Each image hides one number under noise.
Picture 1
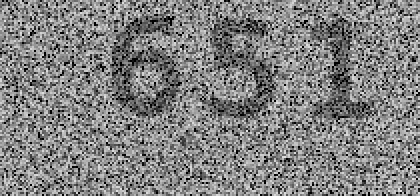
651
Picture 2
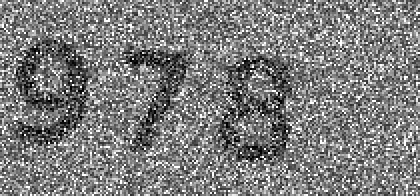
978
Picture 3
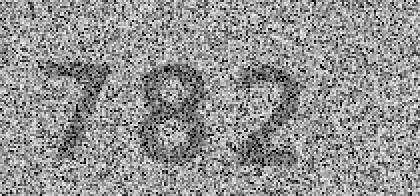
782
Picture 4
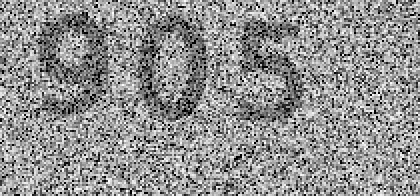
905
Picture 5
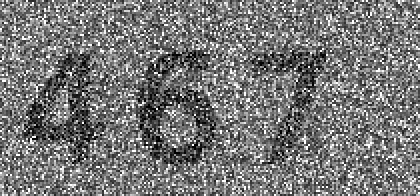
467
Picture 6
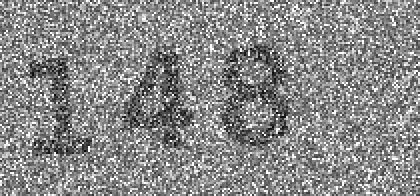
148
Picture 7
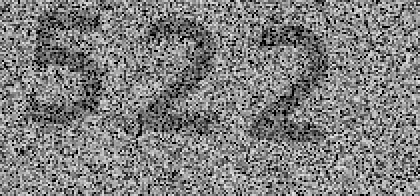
522
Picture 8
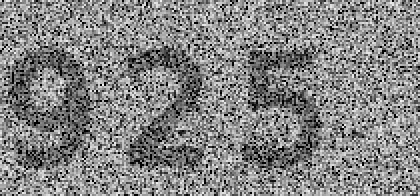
925
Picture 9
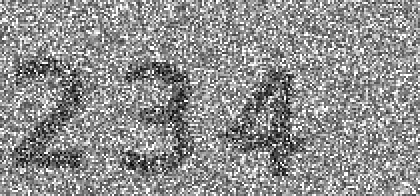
234
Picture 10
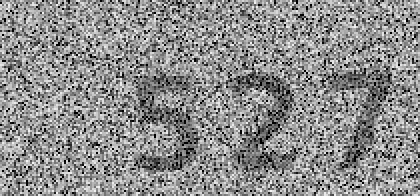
527
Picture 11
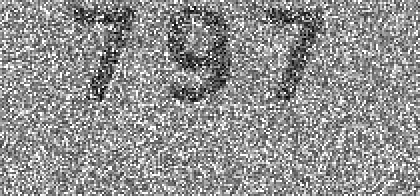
797
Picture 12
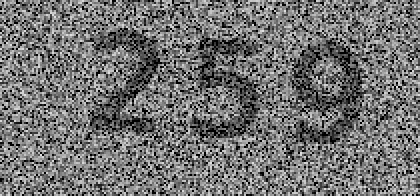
259
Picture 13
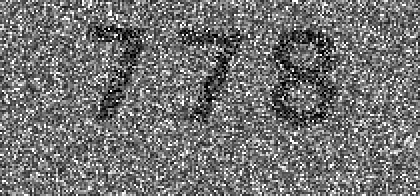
778
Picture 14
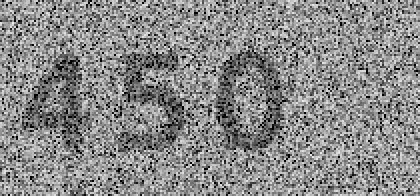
450
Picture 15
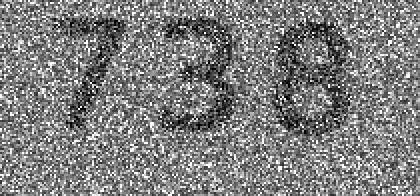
738
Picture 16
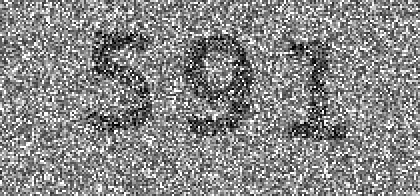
591
